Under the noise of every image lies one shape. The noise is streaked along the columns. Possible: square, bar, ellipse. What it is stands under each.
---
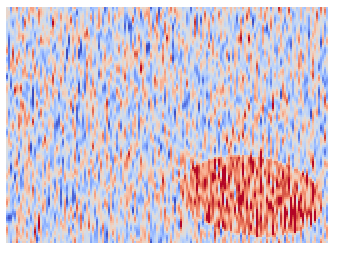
ellipse
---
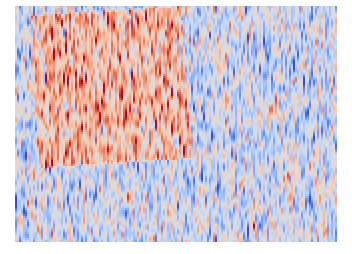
square
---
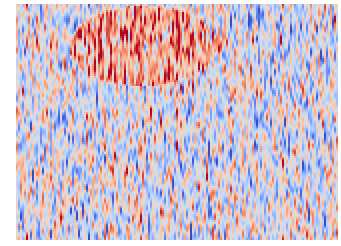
ellipse
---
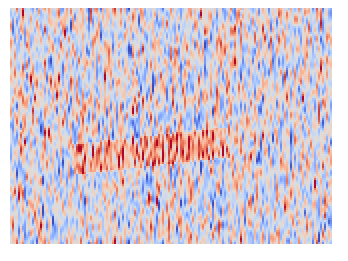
bar
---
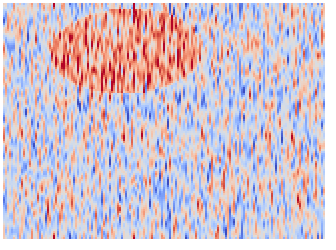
ellipse
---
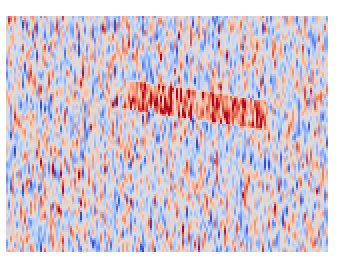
bar
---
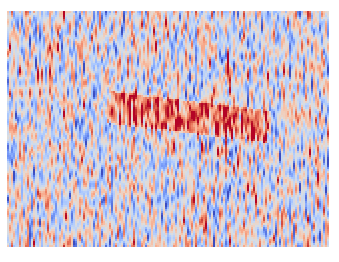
bar
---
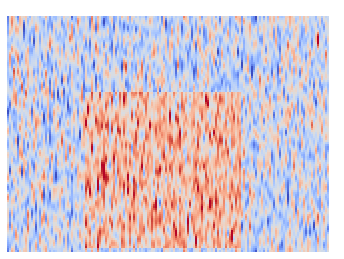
square
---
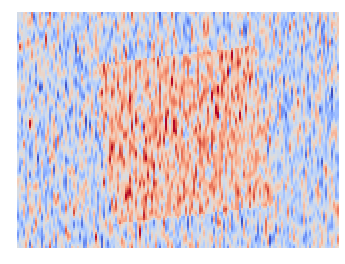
square
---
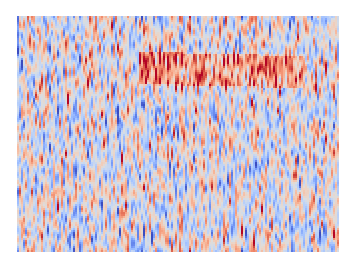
bar
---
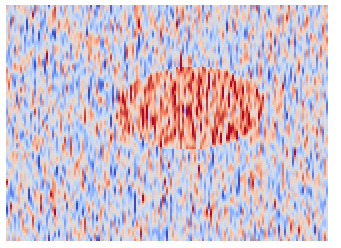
ellipse
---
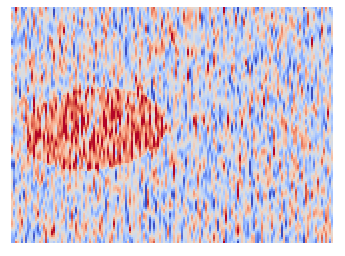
ellipse
